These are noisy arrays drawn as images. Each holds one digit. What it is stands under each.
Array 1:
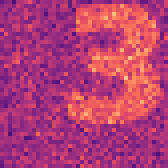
3
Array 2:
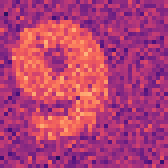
9
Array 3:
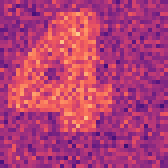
4
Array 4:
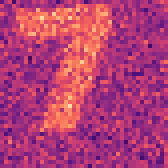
7
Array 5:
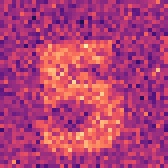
5
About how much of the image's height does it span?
two thirds
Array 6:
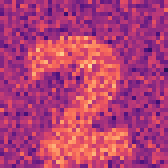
2
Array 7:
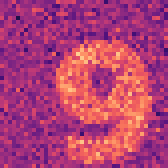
9
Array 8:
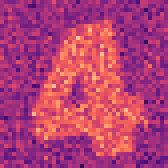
4
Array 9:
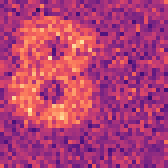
8
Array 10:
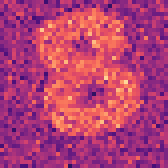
8
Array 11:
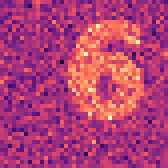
6
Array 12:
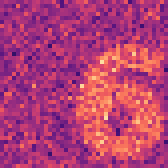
6
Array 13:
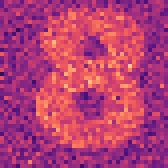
8
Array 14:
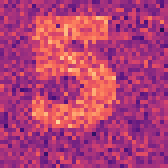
5
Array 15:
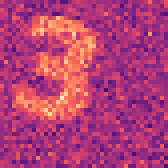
3
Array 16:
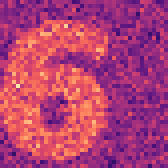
6
